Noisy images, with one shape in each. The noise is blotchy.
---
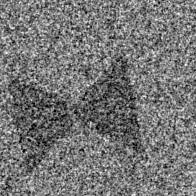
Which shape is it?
bow tie
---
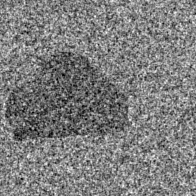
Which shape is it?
cloud
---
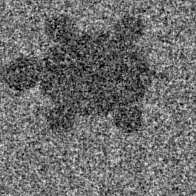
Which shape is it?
turtle
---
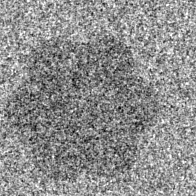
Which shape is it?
flower
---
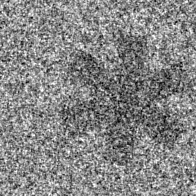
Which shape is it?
asterisk
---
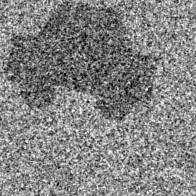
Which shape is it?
car
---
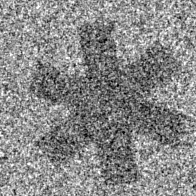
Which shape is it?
asterisk
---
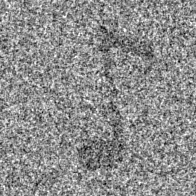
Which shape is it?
musical note
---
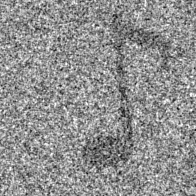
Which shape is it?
musical note
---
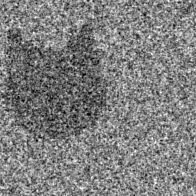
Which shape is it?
cat's head
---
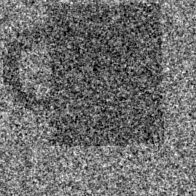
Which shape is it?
cup
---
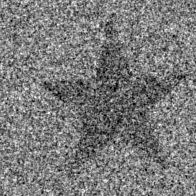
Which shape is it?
star
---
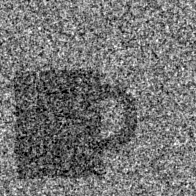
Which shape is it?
cup
